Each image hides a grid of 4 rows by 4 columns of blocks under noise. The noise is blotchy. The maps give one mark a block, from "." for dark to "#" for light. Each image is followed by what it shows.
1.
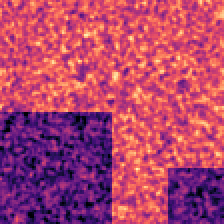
# # # #
# # # #
. . # #
. . # .
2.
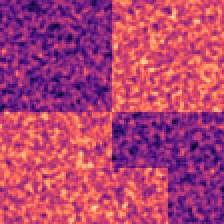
. . # #
. . # #
# # . .
# # # .
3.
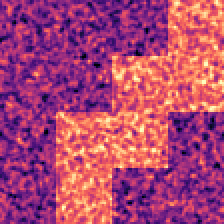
. . . #
. . # #
. # # .
. # . .
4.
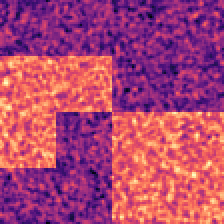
. . . .
# # . .
# . # #
. . # #
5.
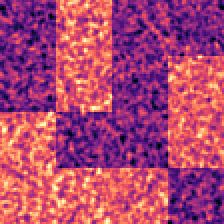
. # . .
. # . #
# . . #
# # # .
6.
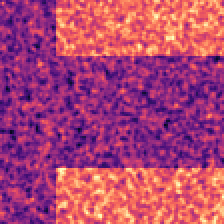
. # # #
. . . .
. . . .
. # # #
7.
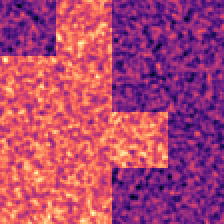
. # . .
# # . .
# # # .
# # . .
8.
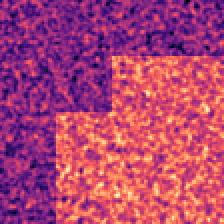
. . . .
. . # #
. # # #
. # # #
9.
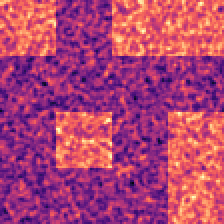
# . # #
. . . .
. # . #
. . . #
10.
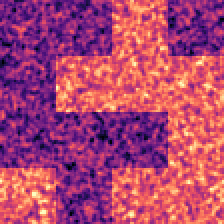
. . # .
. # # #
. . . #
# . # #
